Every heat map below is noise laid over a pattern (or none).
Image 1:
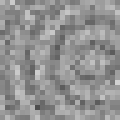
rings round one point
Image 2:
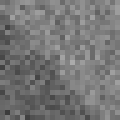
a sharp edge
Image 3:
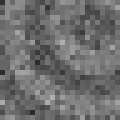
rings round one point
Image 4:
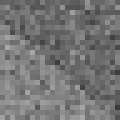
a sharp edge
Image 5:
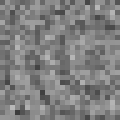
rings round one point
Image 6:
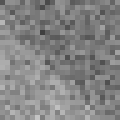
a sharp edge
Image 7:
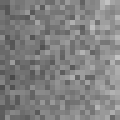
a smooth slope
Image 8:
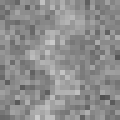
a wavy band
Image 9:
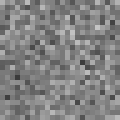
only noise
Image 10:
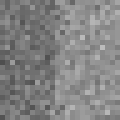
a sharp edge
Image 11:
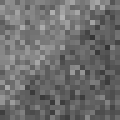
a sharp edge
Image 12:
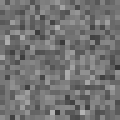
only noise
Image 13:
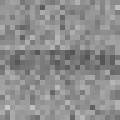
one horizontal stripe
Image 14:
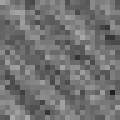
diagonal stripes
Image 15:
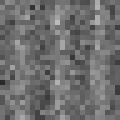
vertical stripes
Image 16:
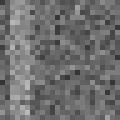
one vertical stripe
